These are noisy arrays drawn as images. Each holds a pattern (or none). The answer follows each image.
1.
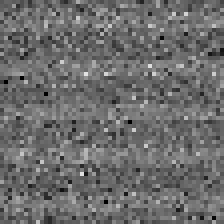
horizontal stripes
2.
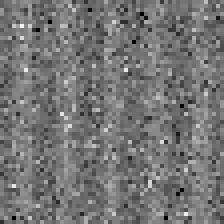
vertical stripes
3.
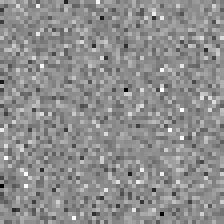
only noise
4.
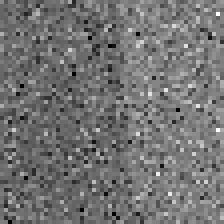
a sharp edge
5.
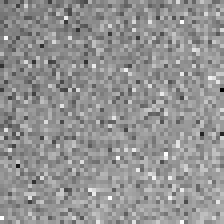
a smooth slope
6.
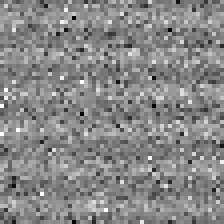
horizontal stripes
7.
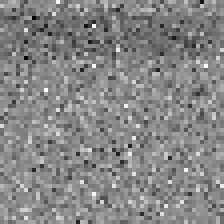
one horizontal stripe
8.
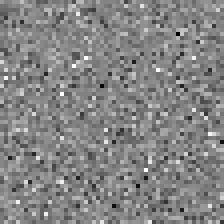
only noise
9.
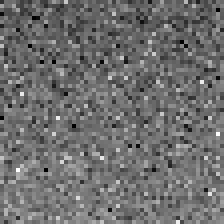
a smooth slope
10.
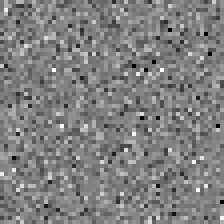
only noise
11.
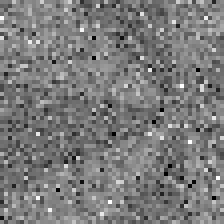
spokes from one point
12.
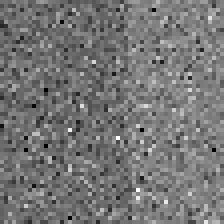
a sharp edge
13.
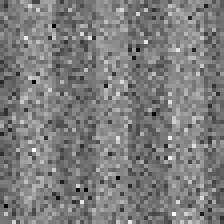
vertical stripes
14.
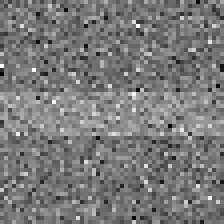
one horizontal stripe
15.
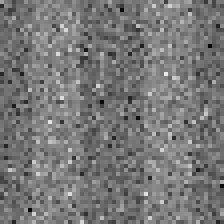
vertical stripes
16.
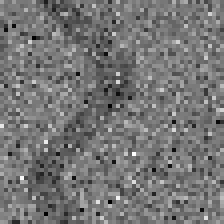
a wavy band
